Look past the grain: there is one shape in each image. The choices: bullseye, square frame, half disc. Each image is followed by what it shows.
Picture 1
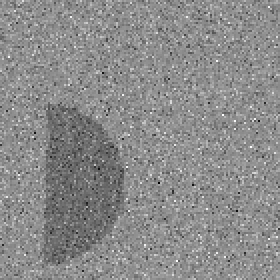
half disc
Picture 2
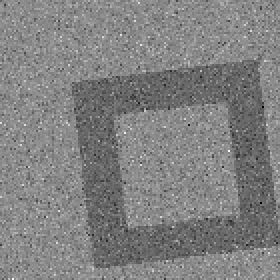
square frame
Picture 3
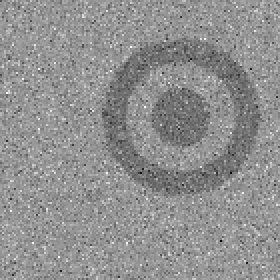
bullseye
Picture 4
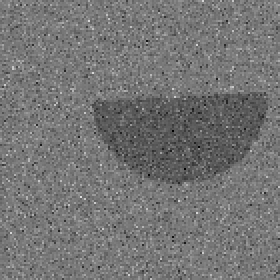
half disc
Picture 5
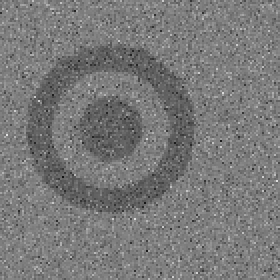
bullseye
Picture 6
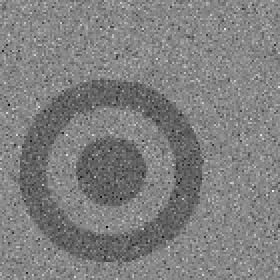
bullseye
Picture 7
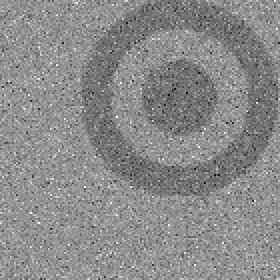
bullseye
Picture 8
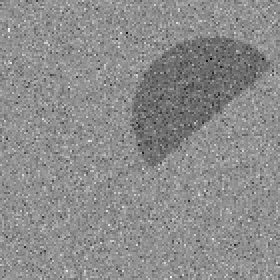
half disc
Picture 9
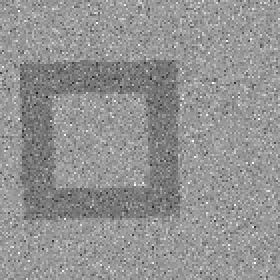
square frame
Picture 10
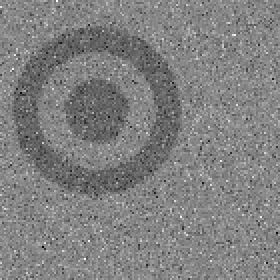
bullseye
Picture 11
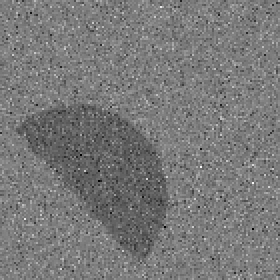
half disc
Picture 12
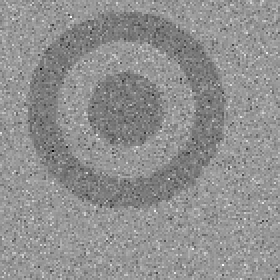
bullseye
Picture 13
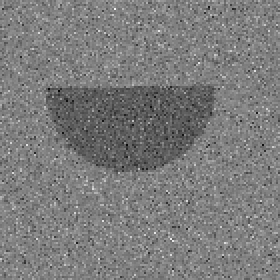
half disc
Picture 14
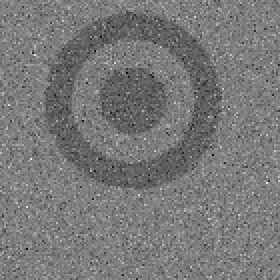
bullseye
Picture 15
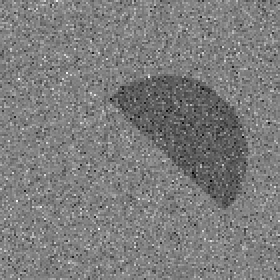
half disc
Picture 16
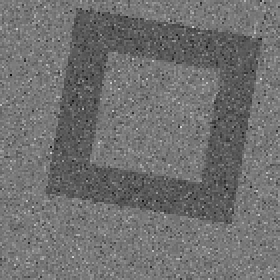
square frame
